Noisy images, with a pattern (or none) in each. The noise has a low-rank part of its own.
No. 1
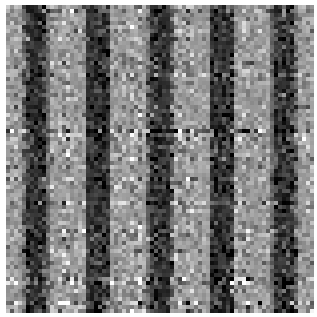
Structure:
vertical stripes
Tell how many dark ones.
5
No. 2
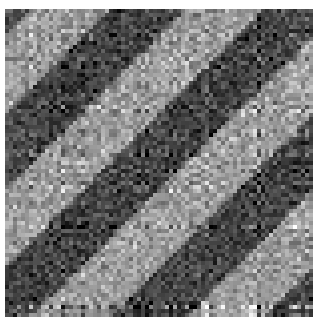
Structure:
diagonal stripes
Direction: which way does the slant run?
bottom left to top right
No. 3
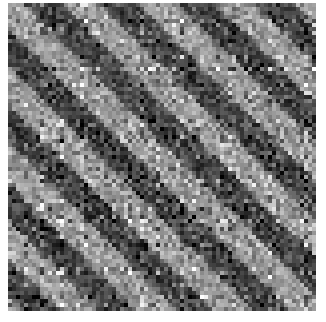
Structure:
diagonal stripes
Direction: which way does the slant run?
top left to bottom right
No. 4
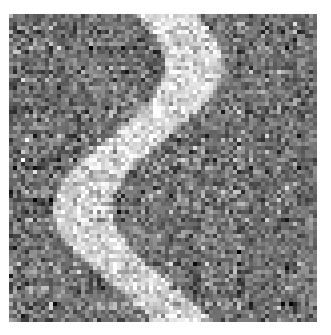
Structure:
a wavy band
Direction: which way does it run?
top to bottom
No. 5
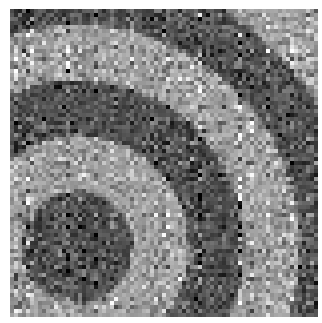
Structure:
rings round one point
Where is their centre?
bottom left
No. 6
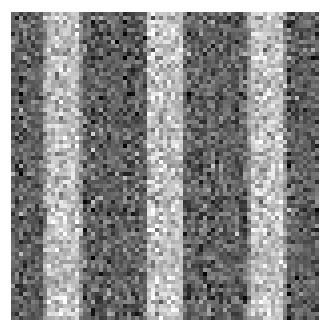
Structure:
vertical stripes
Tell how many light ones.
3
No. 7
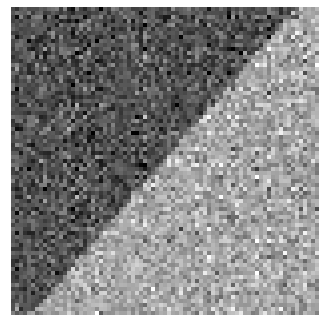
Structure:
a sharp edge
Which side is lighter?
bottom right
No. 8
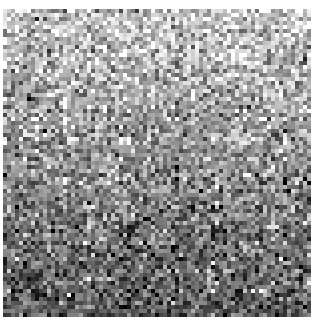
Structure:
a smooth slope
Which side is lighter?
top
